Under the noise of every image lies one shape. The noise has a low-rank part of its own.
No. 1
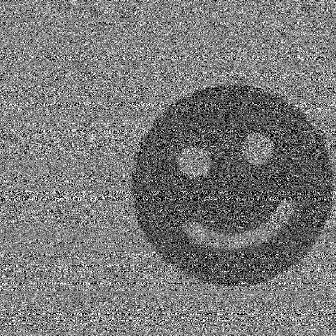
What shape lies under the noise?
smiling face
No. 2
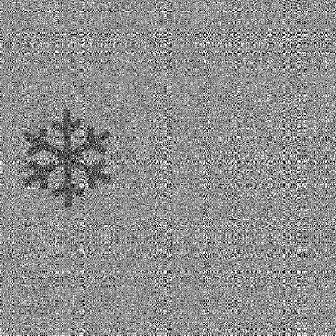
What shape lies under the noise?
snowflake
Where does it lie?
middle left
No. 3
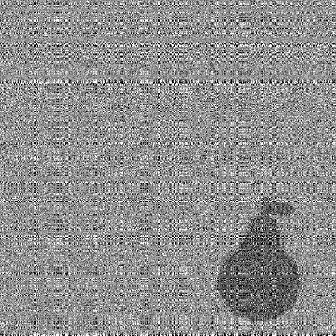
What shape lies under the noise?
pear
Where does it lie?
bottom right
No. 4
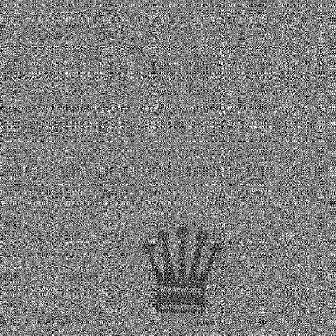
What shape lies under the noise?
chess queen
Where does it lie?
bottom middle
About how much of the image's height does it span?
a quarter
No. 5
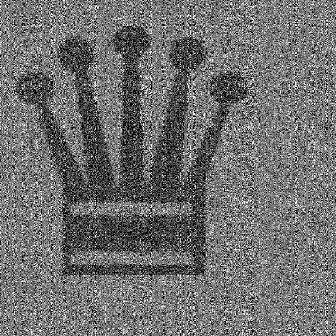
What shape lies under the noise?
chess queen
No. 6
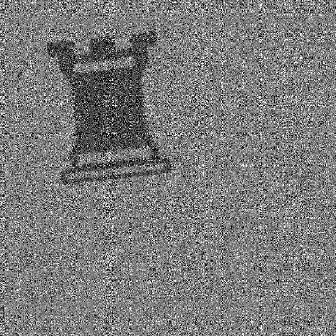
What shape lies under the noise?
chess rook
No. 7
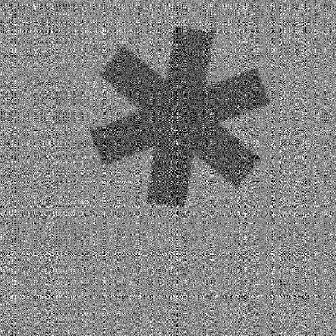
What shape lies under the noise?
asterisk
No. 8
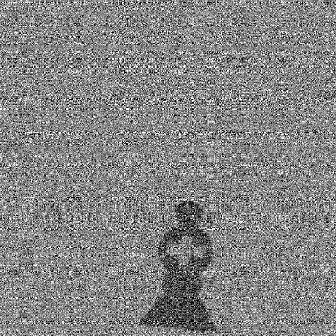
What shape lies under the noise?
chess bishop
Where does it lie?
bottom middle
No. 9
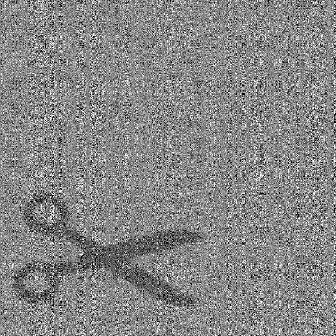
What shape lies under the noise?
pair of scissors
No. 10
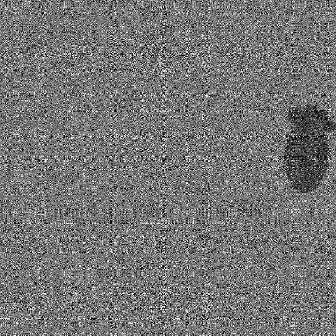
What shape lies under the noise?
footprint
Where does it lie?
middle right
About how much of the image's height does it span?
a quarter
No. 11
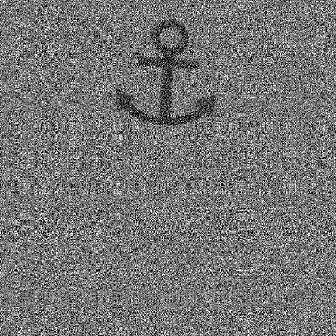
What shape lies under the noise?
anchor
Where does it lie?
top middle
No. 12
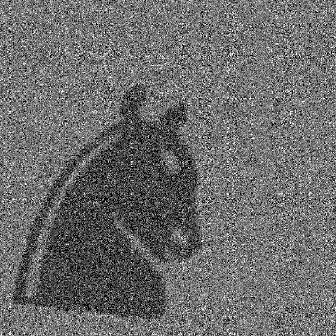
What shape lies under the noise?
chess knight
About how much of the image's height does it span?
two thirds
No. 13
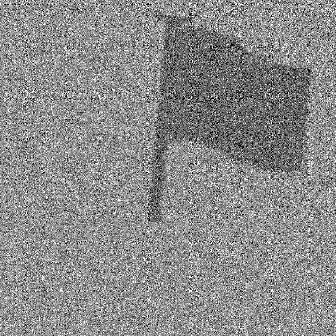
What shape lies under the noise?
flag
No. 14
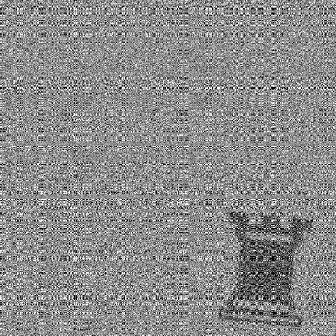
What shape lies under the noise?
chess rook
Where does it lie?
bottom right
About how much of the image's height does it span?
a third
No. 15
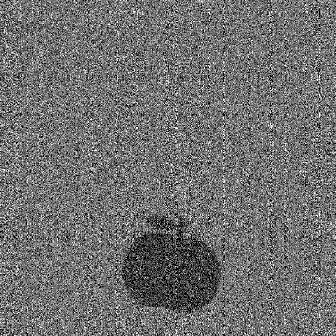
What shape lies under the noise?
apple
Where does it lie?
bottom middle
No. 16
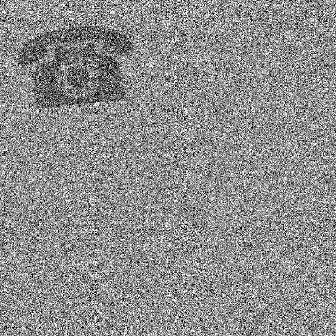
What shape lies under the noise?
telephone
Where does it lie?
top left
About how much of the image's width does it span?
a third
